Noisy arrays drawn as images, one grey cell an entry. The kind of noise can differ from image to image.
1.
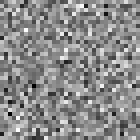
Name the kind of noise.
independent entries
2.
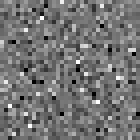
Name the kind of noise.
heavy tails
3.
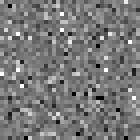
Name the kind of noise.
heavy tails
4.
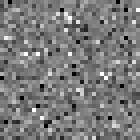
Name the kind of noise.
heavy tails
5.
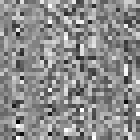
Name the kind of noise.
columns of uneven size
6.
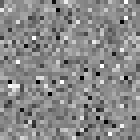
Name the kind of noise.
heavy tails
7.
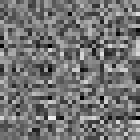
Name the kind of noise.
low rank plus noise
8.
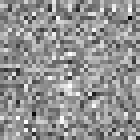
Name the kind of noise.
low rank plus noise
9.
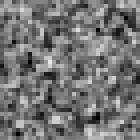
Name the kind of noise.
blotchy
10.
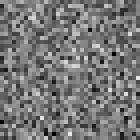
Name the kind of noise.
independent entries
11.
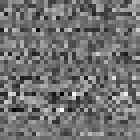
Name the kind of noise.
rows of uneven size
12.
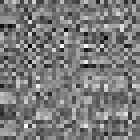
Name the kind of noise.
low rank plus noise
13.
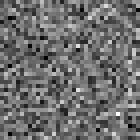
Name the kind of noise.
independent entries
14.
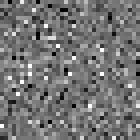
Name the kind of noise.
heavy tails
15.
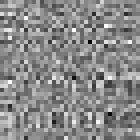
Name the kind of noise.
low rank plus noise
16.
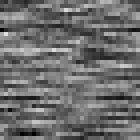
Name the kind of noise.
streaked along the rows
